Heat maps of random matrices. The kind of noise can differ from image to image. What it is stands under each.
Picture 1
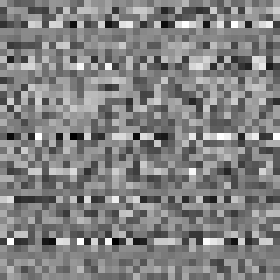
rows of uneven size
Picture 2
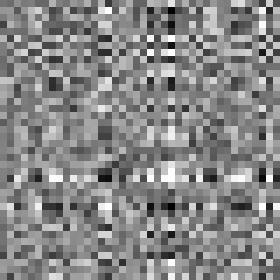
low rank plus noise
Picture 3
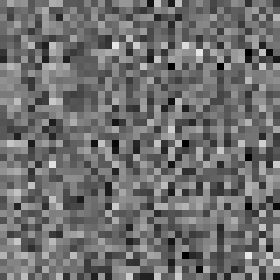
low rank plus noise
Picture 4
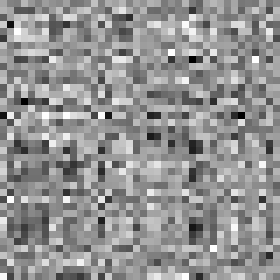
low rank plus noise
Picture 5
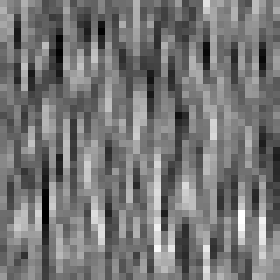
streaked along the columns
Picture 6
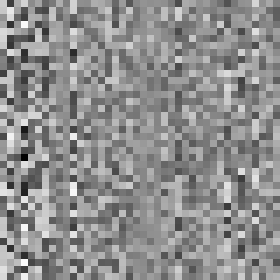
columns of uneven size
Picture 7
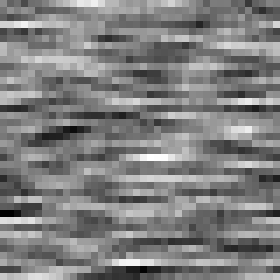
streaked along the rows
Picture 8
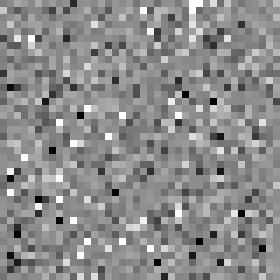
heavy tails
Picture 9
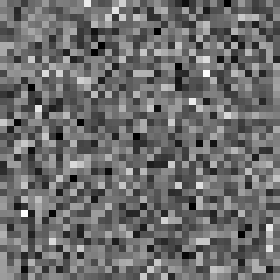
independent entries
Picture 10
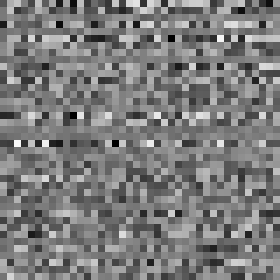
rows of uneven size
